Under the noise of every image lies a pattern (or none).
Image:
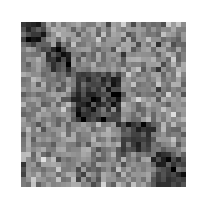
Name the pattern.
blocks along the diagonal
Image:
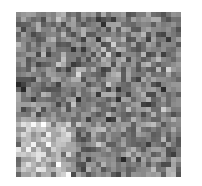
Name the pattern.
one block
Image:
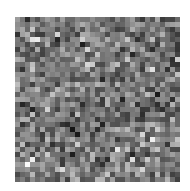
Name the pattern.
only noise
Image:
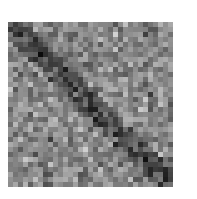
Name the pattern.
a diagonal band
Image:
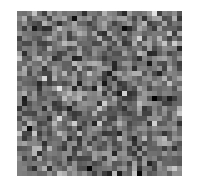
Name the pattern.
only noise
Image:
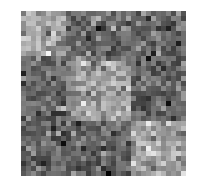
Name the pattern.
blocks along the diagonal
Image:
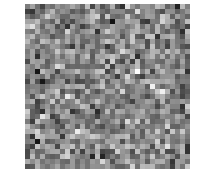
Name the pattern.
only noise
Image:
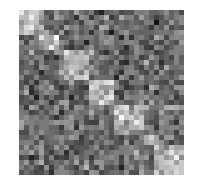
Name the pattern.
blocks along the diagonal
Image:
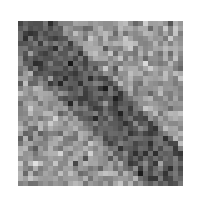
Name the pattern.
a diagonal band
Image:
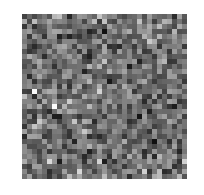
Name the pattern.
only noise
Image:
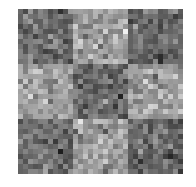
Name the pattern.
a checkerboard
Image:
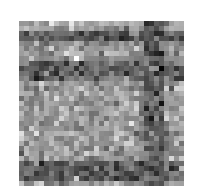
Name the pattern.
bands of rows crossing bands of columns
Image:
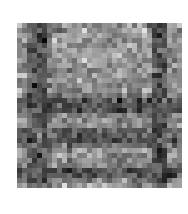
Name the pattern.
bands of rows crossing bands of columns
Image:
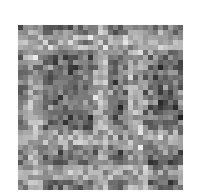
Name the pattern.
bands of rows crossing bands of columns
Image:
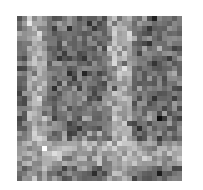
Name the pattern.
bands of rows crossing bands of columns
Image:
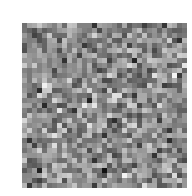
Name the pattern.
only noise
